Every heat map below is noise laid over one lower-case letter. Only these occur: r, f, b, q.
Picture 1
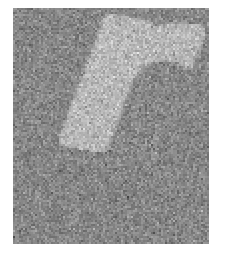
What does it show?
light r
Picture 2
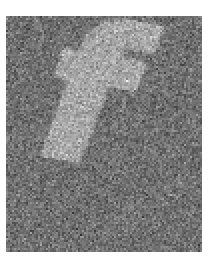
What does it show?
light f
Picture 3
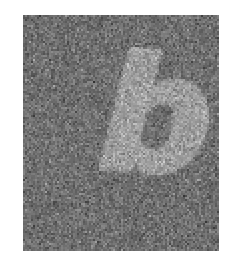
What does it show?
light b
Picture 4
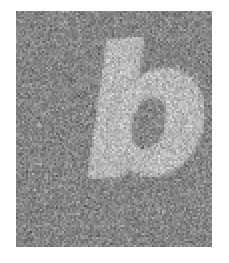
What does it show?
light b
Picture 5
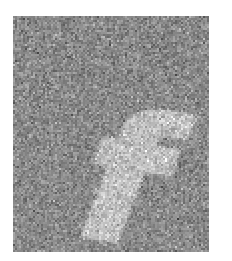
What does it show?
light f
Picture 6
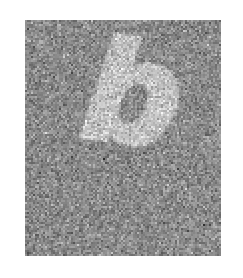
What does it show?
light b
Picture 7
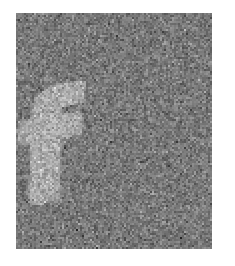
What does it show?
light f
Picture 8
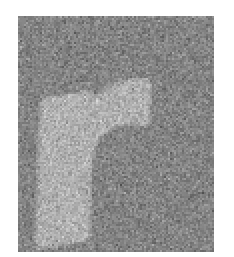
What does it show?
light r
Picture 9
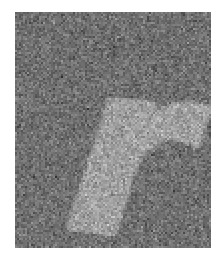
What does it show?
light r
